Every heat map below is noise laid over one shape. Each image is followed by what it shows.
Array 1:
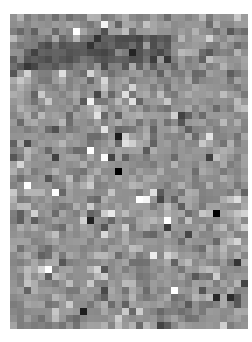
bar
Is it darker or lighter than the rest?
darker
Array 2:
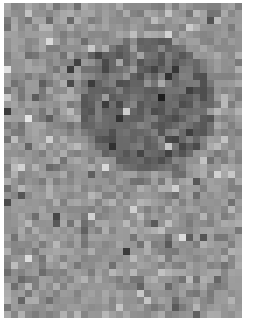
disc
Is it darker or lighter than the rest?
darker
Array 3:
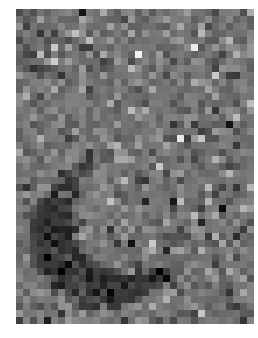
crescent
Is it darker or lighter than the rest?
darker
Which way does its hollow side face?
up and right
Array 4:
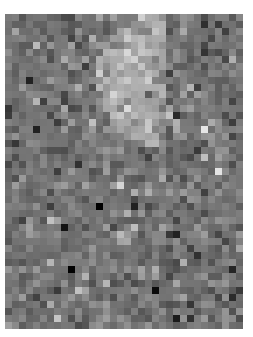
half disc
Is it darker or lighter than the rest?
lighter
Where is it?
top middle
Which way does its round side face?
left
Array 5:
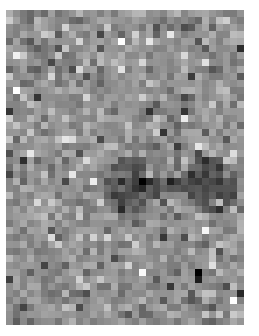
dumbbell
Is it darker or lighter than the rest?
darker
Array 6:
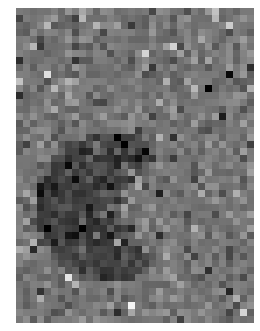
disc with a wedge cut out
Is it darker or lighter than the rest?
darker
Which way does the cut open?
right
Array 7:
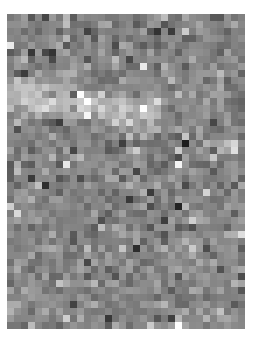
bar
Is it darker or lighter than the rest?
lighter
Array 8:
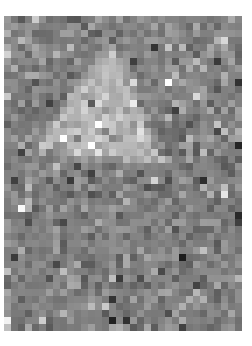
triangle
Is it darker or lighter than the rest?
lighter
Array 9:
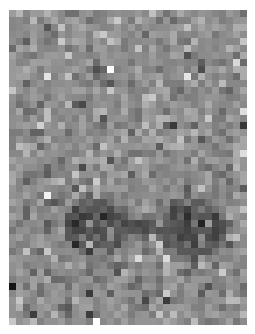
dumbbell
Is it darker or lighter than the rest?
darker
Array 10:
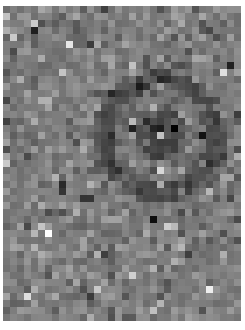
bullseye
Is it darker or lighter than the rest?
darker
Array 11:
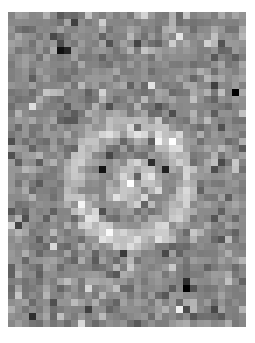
bullseye
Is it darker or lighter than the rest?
lighter
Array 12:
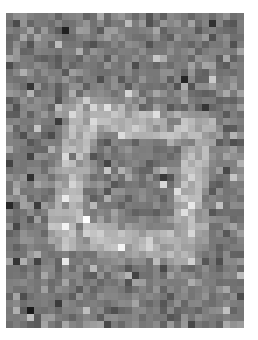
square frame
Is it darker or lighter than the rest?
lighter
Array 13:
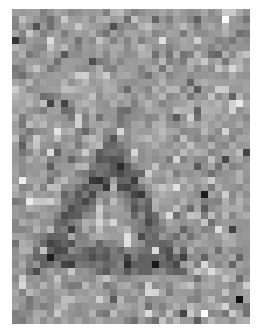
triangle frame
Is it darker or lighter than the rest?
darker
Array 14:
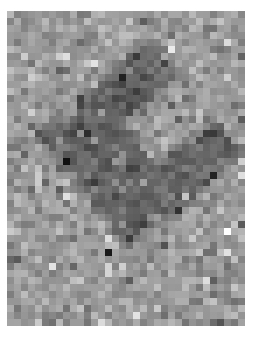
square with a notch
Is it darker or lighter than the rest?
darker
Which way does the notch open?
up and right
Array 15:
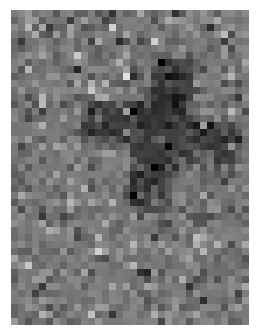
cross
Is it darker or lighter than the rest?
darker
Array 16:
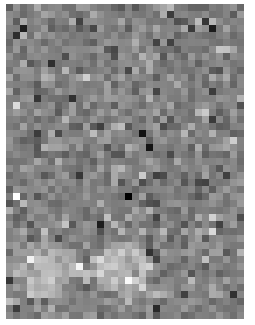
dumbbell
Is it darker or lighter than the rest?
lighter
